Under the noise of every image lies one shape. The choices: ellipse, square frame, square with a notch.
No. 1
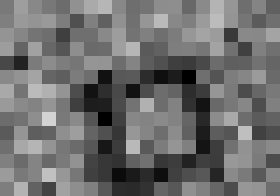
square frame
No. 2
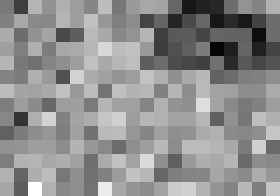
ellipse
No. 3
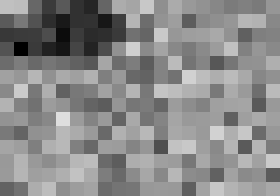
ellipse
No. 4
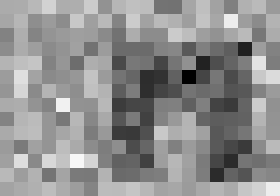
square with a notch
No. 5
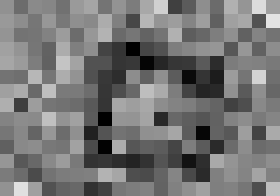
square frame
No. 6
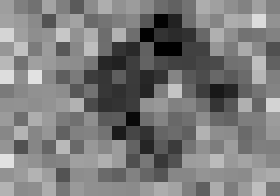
square with a notch
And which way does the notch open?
down and right
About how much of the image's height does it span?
nearly all
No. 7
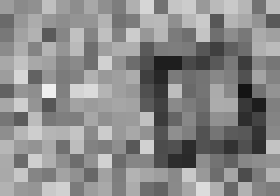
square frame
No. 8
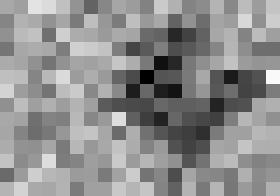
square with a notch
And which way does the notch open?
up and right
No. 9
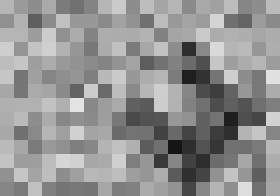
square with a notch
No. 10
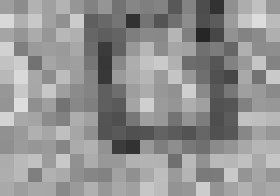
square frame
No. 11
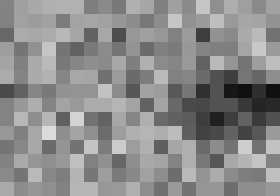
ellipse
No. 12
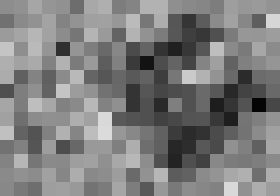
square with a notch
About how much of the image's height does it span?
nearly all
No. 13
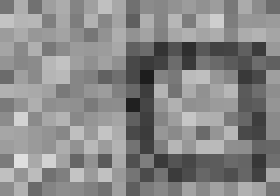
square frame
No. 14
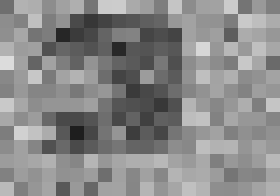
square with a notch
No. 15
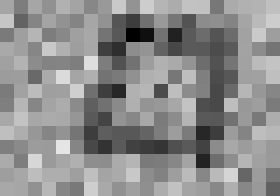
square frame
